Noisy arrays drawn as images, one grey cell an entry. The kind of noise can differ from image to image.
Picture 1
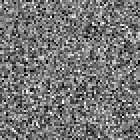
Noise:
independent entries
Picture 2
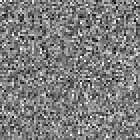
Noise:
low rank plus noise
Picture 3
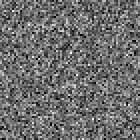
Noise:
independent entries
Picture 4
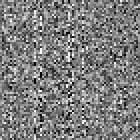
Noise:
columns of uneven size
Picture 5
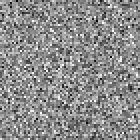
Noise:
independent entries
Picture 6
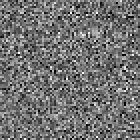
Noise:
low rank plus noise
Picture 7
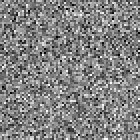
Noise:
independent entries
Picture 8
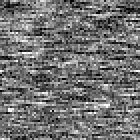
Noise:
streaked along the rows
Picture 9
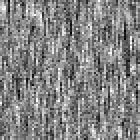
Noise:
streaked along the columns
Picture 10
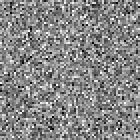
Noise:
independent entries
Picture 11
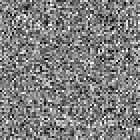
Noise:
low rank plus noise
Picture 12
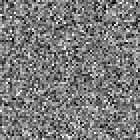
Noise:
independent entries
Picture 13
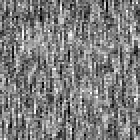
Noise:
streaked along the columns
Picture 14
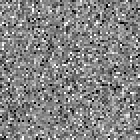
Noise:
heavy tails
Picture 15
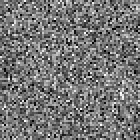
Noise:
independent entries
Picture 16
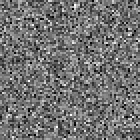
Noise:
independent entries
